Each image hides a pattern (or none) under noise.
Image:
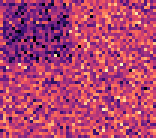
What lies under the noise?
one block
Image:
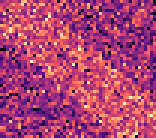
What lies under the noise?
a diagonal band
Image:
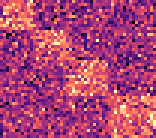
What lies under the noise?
blocks along the diagonal
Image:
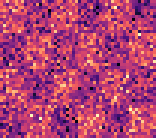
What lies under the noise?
a checkerboard
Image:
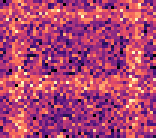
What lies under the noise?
bands of rows crossing bands of columns
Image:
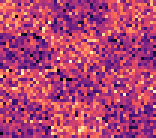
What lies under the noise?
a checkerboard
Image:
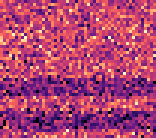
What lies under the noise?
bands of rows
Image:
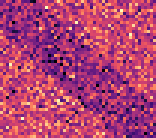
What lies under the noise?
a diagonal band
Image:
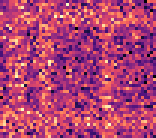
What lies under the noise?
bands of rows crossing bands of columns
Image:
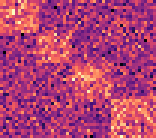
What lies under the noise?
blocks along the diagonal
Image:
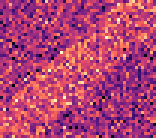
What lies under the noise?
a diagonal band
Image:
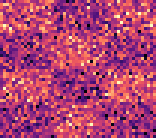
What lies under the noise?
a checkerboard
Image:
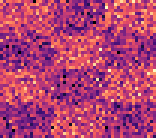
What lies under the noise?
a checkerboard
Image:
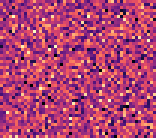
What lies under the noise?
only noise
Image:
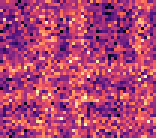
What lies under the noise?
bands of rows crossing bands of columns
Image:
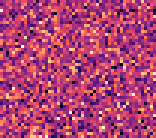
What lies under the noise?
only noise
